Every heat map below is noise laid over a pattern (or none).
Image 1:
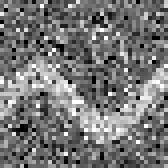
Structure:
a wavy band
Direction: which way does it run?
left to right
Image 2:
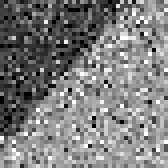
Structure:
a sharp edge
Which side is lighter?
bottom right
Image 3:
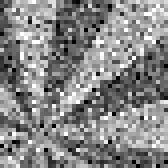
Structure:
spokes from one point
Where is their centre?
bottom left
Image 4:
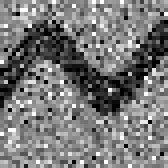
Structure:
a wavy band
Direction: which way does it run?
left to right
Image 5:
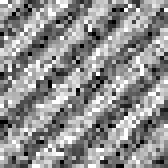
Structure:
diagonal stripes
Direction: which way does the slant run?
bottom left to top right
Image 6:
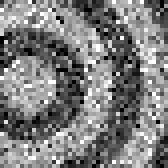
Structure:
rings round one point
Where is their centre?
middle left
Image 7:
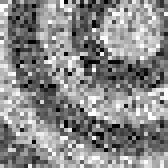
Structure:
rings round one point
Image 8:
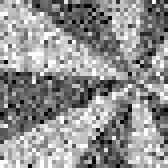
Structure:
spokes from one point
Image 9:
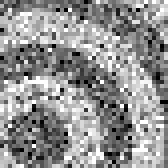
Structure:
rings round one point
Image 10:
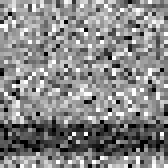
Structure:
one horizontal stripe
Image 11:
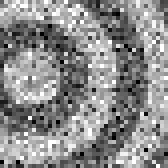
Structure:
rings round one point
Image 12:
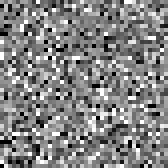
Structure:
only noise
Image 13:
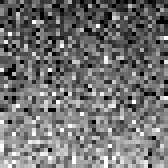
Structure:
a smooth slope
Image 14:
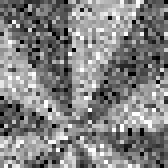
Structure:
spokes from one point
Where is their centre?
bottom middle
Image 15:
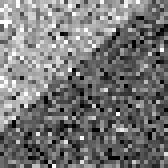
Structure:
a sharp edge
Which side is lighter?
top left
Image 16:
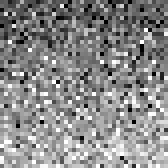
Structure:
a smooth slope
